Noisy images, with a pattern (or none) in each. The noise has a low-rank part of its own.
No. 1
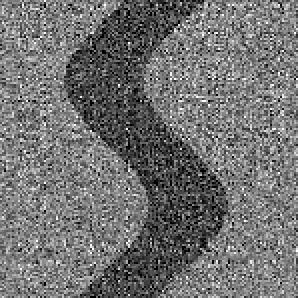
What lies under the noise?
a wavy band
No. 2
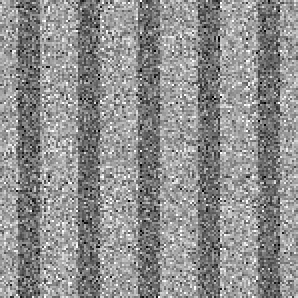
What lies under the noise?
vertical stripes
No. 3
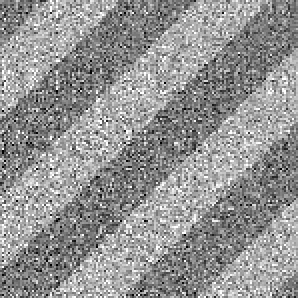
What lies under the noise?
diagonal stripes
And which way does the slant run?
bottom left to top right
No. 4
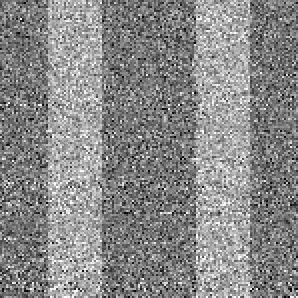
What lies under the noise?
vertical stripes
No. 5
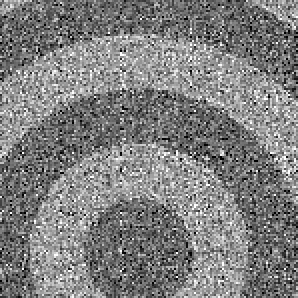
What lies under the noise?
rings round one point
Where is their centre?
bottom middle
